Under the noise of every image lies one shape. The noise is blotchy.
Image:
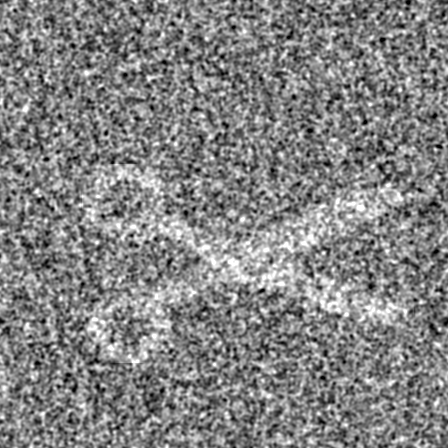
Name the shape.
pair of scissors
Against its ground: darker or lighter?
lighter
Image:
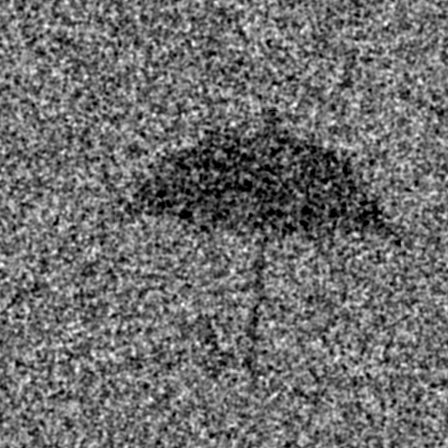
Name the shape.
umbrella
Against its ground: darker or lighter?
darker
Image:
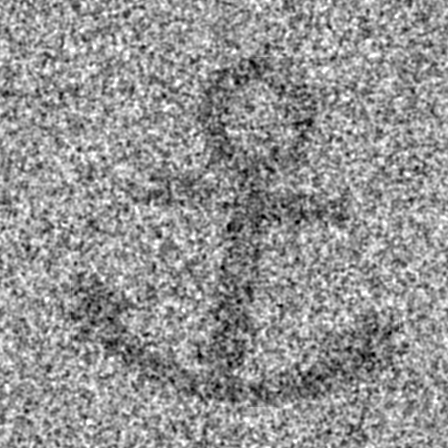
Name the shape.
anchor
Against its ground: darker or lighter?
darker
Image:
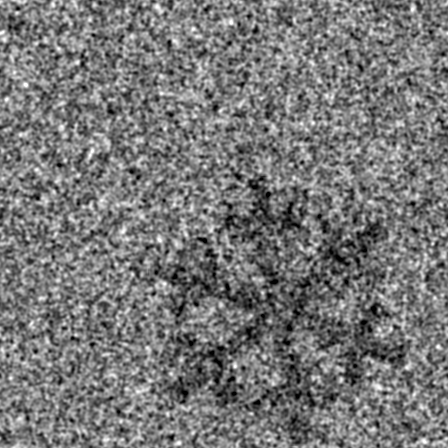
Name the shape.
snowflake
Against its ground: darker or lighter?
darker
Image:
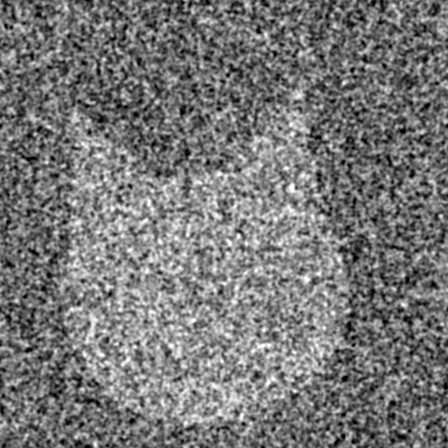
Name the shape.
cat's head
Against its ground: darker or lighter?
lighter
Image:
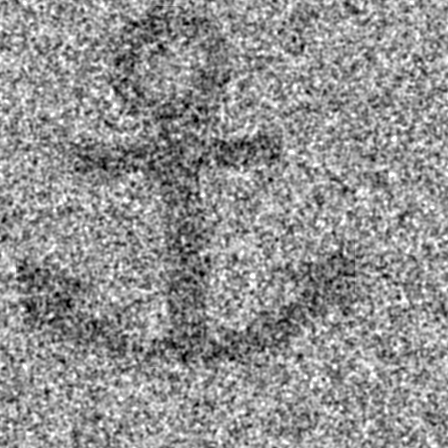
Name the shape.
anchor
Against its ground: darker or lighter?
darker
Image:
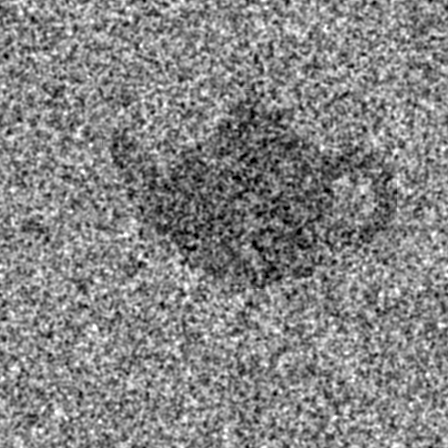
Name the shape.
teapot
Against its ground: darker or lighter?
darker
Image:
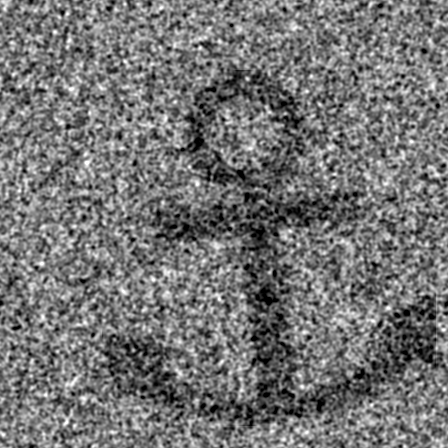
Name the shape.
anchor
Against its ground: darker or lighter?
darker
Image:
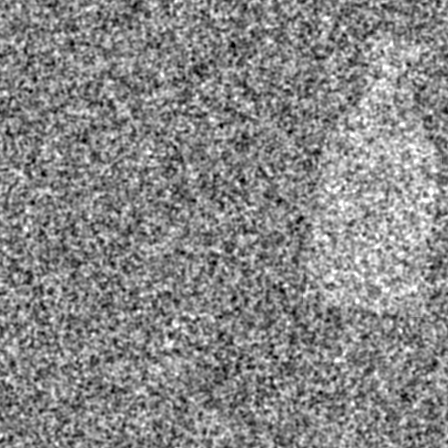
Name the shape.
bottle
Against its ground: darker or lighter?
lighter
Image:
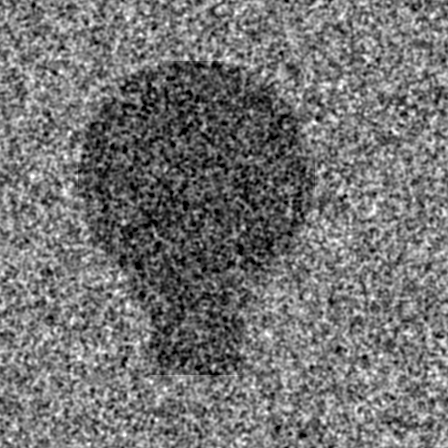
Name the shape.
light bulb
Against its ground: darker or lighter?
darker
